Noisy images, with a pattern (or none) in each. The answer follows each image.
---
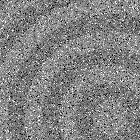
rings round one point
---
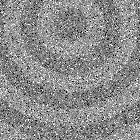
rings round one point
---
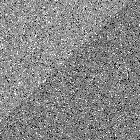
a sharp edge
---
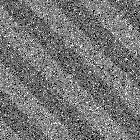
diagonal stripes
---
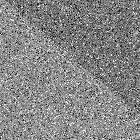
a sharp edge
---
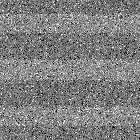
horizontal stripes
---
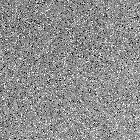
a smooth slope
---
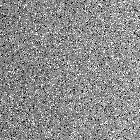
a smooth slope
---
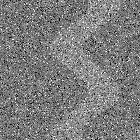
a wavy band
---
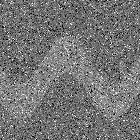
a wavy band
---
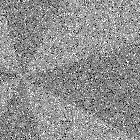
spokes from one point
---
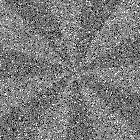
spokes from one point
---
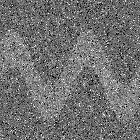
a wavy band
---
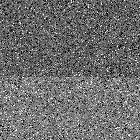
a sharp edge
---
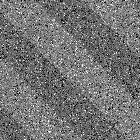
diagonal stripes
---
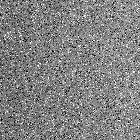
a smooth slope
